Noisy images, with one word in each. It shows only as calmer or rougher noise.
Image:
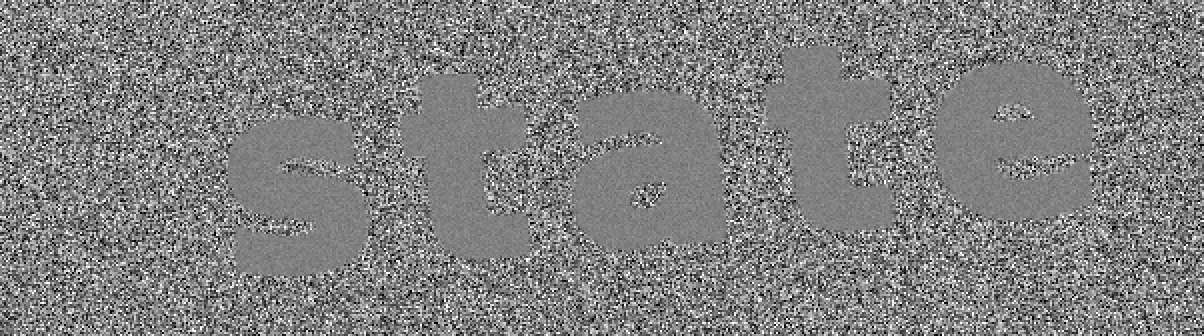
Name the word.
state
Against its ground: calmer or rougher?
calmer
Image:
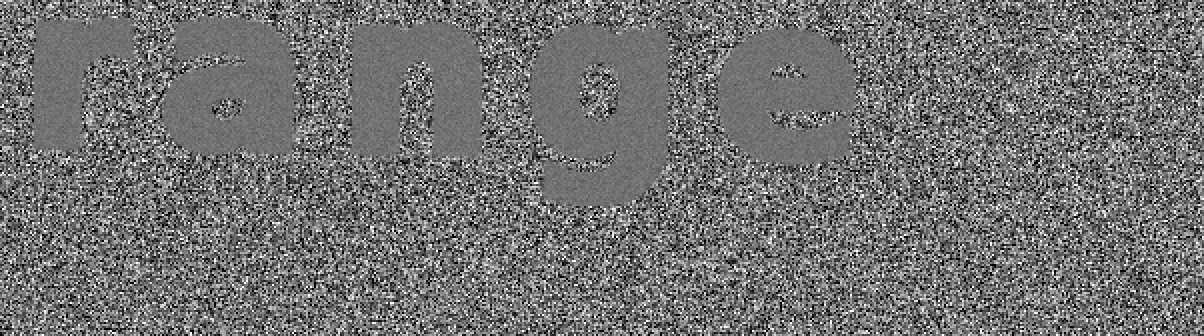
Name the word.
range
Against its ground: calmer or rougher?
calmer
